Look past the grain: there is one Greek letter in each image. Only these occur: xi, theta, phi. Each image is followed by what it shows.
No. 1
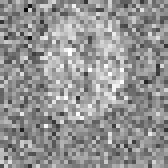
light theta
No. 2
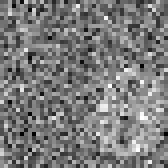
light theta
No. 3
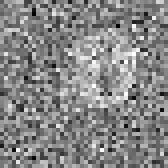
light theta
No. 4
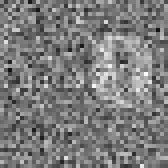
light theta
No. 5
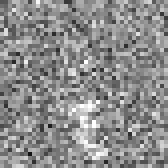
light xi, bottom middle
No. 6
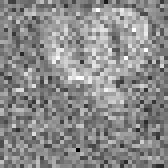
light phi
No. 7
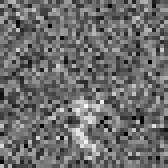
light xi, bottom middle
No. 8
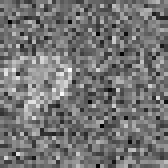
light phi, middle left
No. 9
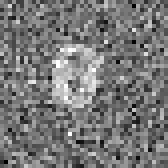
light theta, centre
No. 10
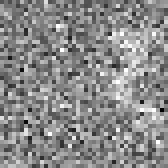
light xi
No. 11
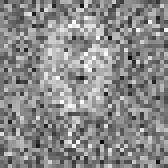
light theta
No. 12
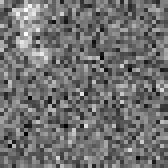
light xi, top left
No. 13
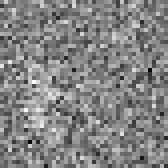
light xi
